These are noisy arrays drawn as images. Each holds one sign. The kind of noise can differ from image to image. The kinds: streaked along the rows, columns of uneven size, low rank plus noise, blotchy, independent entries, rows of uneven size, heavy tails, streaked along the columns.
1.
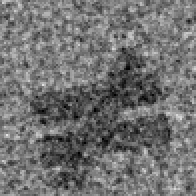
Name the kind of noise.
blotchy
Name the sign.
not-equal sign
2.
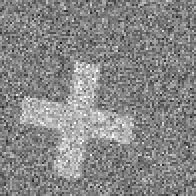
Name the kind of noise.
independent entries
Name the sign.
plus sign
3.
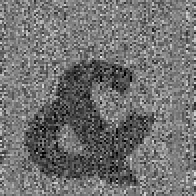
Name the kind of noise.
columns of uneven size
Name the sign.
ampersand
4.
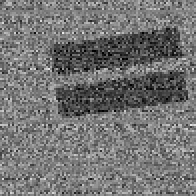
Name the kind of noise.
rows of uneven size
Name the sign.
equals sign
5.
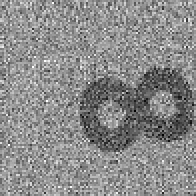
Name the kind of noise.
low rank plus noise
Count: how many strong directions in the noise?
five to eight
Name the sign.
infinity sign
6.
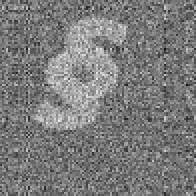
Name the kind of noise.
low rank plus noise
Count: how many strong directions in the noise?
one
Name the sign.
section sign
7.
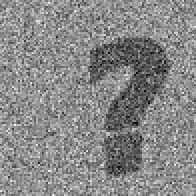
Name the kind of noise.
independent entries
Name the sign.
question mark
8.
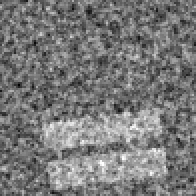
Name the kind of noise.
blotchy
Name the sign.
equals sign
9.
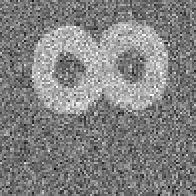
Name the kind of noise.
low rank plus noise
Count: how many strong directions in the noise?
five to eight
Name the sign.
infinity sign
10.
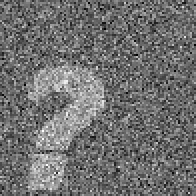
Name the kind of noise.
independent entries
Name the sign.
question mark
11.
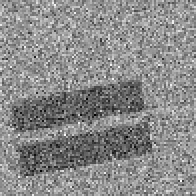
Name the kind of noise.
independent entries
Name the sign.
equals sign
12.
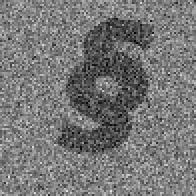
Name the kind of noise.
independent entries
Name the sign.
section sign
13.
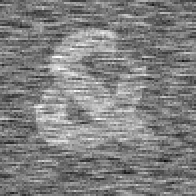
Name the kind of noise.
streaked along the rows
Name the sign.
ampersand
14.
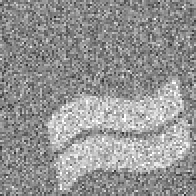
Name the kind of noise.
independent entries
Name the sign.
approximately sign
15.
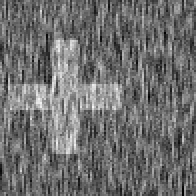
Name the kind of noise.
streaked along the columns
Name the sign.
plus sign
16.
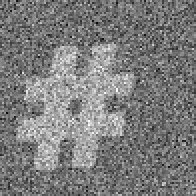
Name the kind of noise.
independent entries
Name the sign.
hash sign
